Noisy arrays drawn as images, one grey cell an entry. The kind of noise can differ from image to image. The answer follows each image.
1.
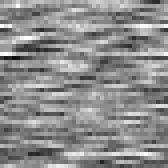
streaked along the rows
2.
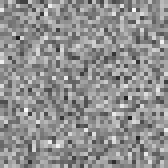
independent entries
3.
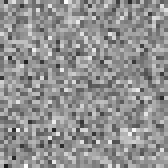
independent entries
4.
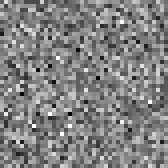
independent entries
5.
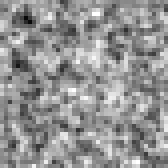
blotchy
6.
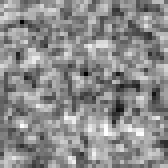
blotchy
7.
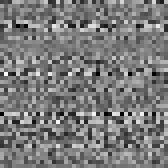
rows of uneven size
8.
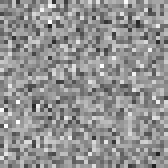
independent entries
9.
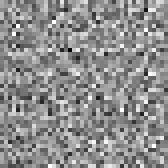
low rank plus noise
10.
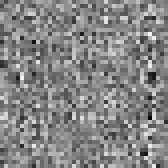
low rank plus noise
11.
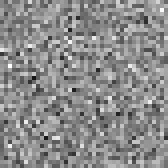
independent entries
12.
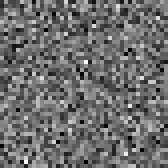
independent entries
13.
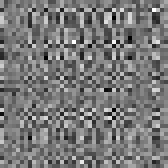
low rank plus noise
